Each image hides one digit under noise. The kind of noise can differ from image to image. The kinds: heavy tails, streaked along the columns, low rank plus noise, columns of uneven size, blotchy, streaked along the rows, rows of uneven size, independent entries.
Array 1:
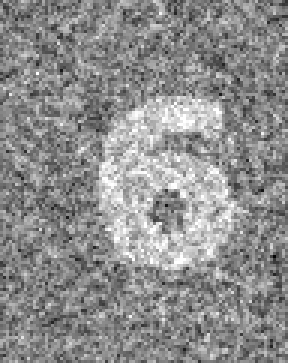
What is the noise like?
blotchy
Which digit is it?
6
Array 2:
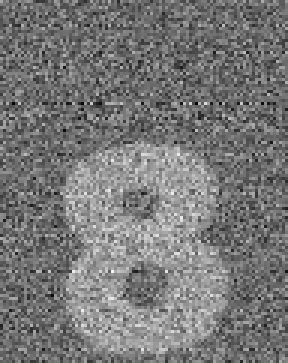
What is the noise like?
rows of uneven size
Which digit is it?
8
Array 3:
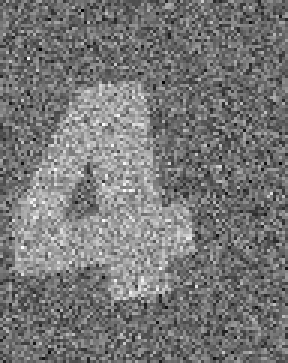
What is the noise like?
independent entries
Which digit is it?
4
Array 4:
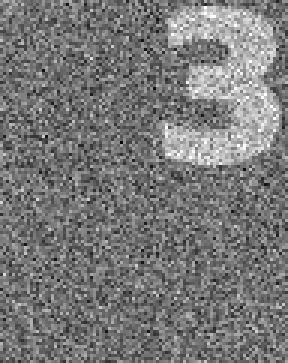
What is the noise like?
independent entries
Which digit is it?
3
